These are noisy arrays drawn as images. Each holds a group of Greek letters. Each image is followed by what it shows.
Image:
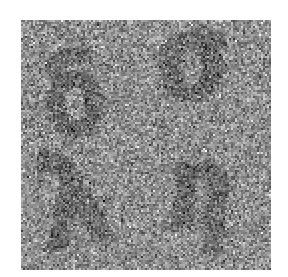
top left: delta; top right: sigma; bottom left: lambda; bottom right: eta
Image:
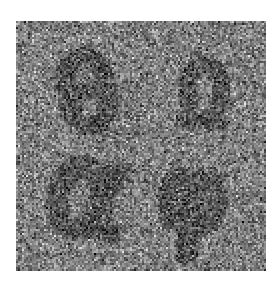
top left: theta; top right: omega; bottom left: alpha; bottom right: phi
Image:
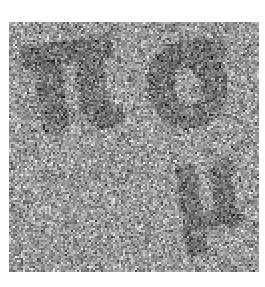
top left: pi; top right: sigma; bottom right: mu
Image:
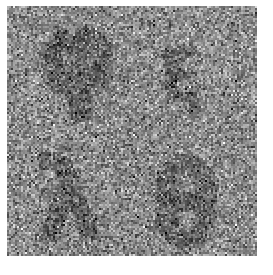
top left: phi; top right: xi; bottom left: lambda; bottom right: theta
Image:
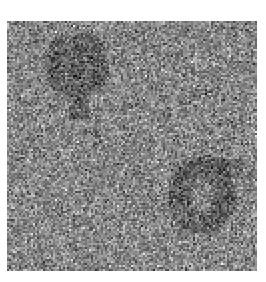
top left: phi; bottom right: sigma
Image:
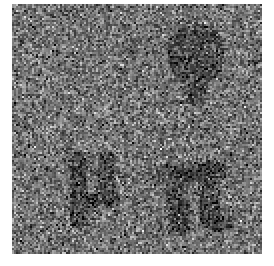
top right: phi; bottom left: mu; bottom right: pi
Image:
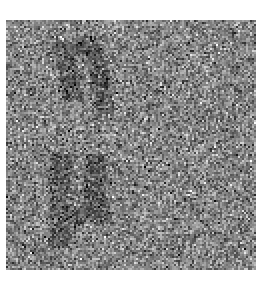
top left: eta; bottom left: mu
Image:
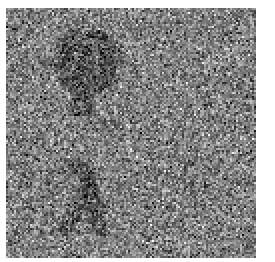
top left: phi; bottom left: lambda
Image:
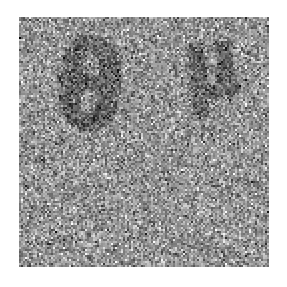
top left: theta; top right: mu
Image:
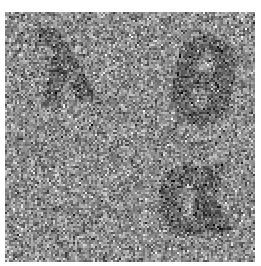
top left: lambda; top right: theta; bottom right: alpha
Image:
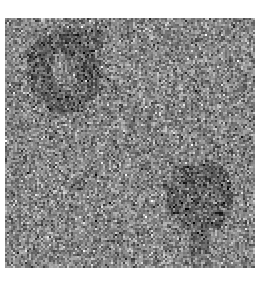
top left: sigma; bottom right: phi
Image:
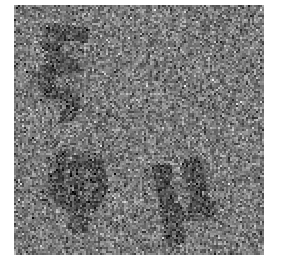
top left: xi; bottom left: phi; bottom right: mu
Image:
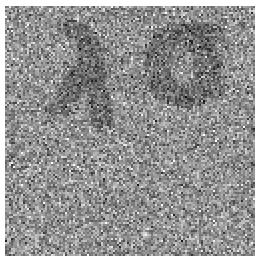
top left: lambda; top right: sigma
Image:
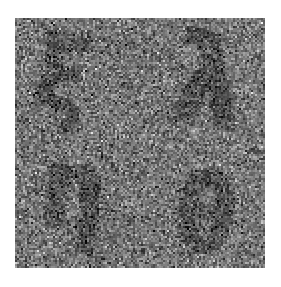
top left: xi; top right: lambda; bottom left: eta; bottom right: theta
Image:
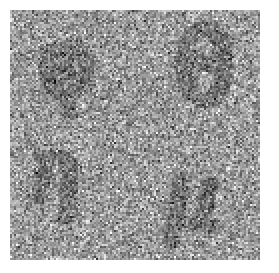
top left: phi; top right: theta; bottom left: eta; bottom right: mu
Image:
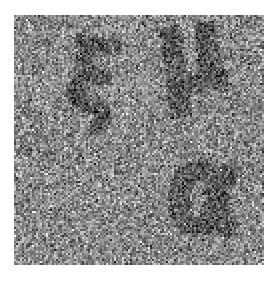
top left: xi; top right: mu; bottom right: alpha
